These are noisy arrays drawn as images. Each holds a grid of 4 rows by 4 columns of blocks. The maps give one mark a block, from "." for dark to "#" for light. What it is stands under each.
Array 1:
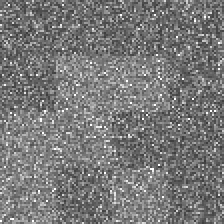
. . . .
. # # .
# # . .
# . # .
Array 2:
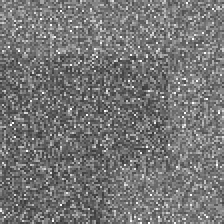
# # # #
. . . #
. . . #
. . # #
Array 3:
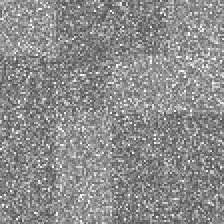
# . . #
. . # #
. # . .
. # . .
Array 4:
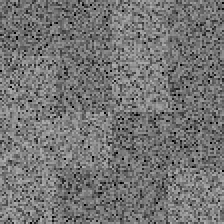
. . # .
# . # .
# # . .
# . . #
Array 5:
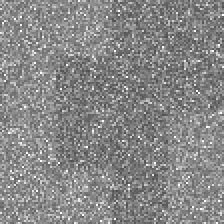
# # . .
# . . .
# . . #
# # . #
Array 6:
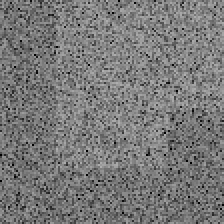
. # # #
. # # #
. # # .
. . . .
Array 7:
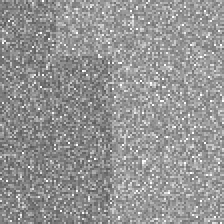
. # # #
. . # #
. . # #
. . # #
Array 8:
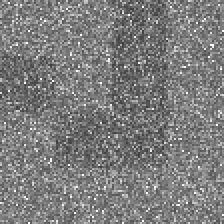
# # . #
. # . #
# . . #
# # # #
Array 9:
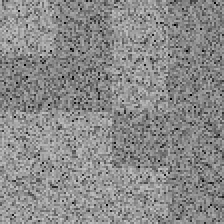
# . # .
. . # .
# # . .
# # # .
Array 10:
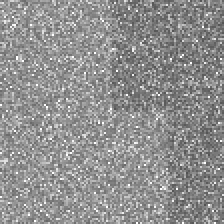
# # . .
# # . .
# # # .
# # # .
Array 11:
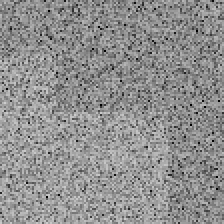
. . . .
# . . .
# # # .
# # # .
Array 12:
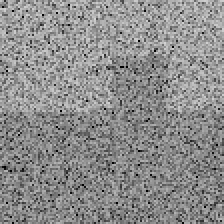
# # # #
# # . #
. . . .
. . . .
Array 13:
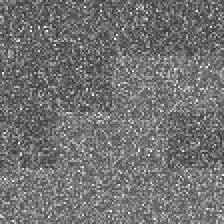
. . . .
. . # #
. # # .
# # # #
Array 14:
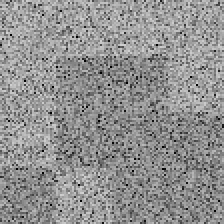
# # # #
# . . #
# . . .
. # . .
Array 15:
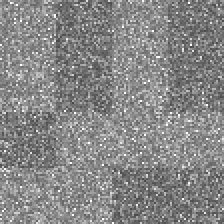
# . # .
# . # .
. # # #
# # . .
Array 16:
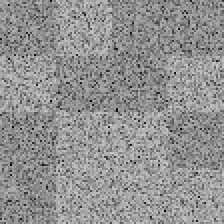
. # . .
# . . #
. # # .
. # # #
